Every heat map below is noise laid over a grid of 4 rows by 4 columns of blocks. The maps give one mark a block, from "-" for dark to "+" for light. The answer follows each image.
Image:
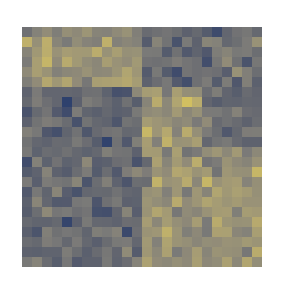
++--
--+-
--++
--++
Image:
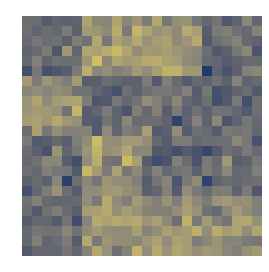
-++-
+---
-+--
-+++
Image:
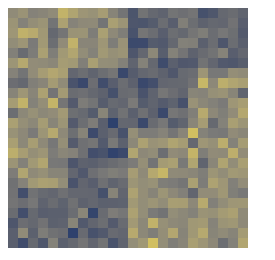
++--
+--+
+-++
--++
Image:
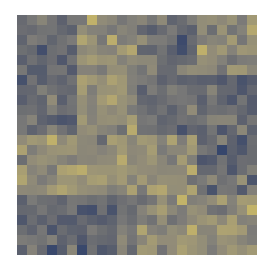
-+-+
-+--
+++-
--++
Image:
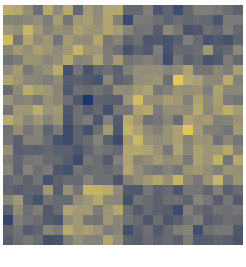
++--
+-++
--++
-+--
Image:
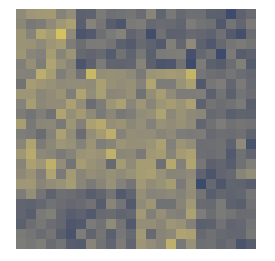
+---
+++-
+++-
--+-
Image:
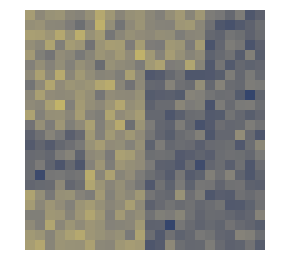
+++-
++--
-+--
++--
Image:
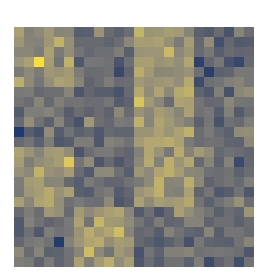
+-+-
--+-
+-+-
-+--
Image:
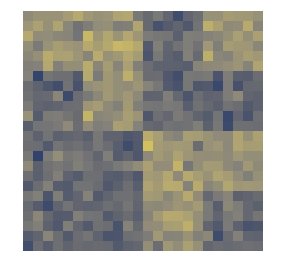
++-+
-+--
--++
--+-
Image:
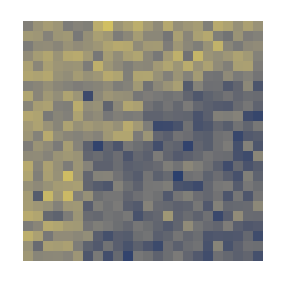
++++
++--
+---
+---
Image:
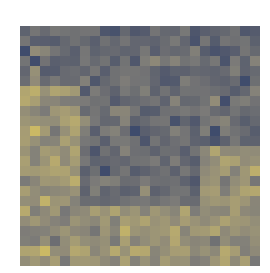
----
+---
+--+
++++
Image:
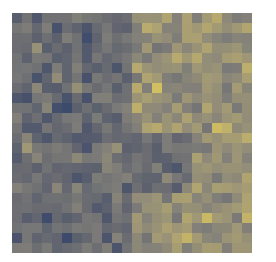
--++
--++
---+
--++
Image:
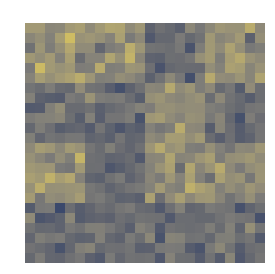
++-+
--+-
+-++
----
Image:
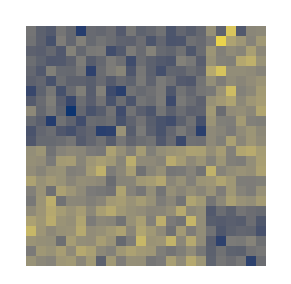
---+
---+
++++
+++-
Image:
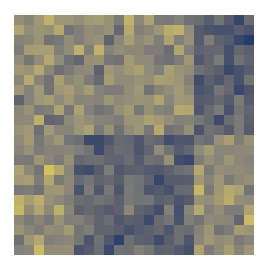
+++-
+++-
+--+
+--+
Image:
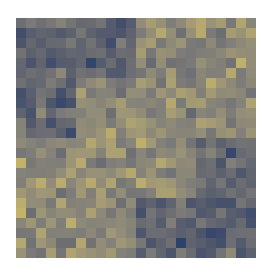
--++
-+++
+++-
++--
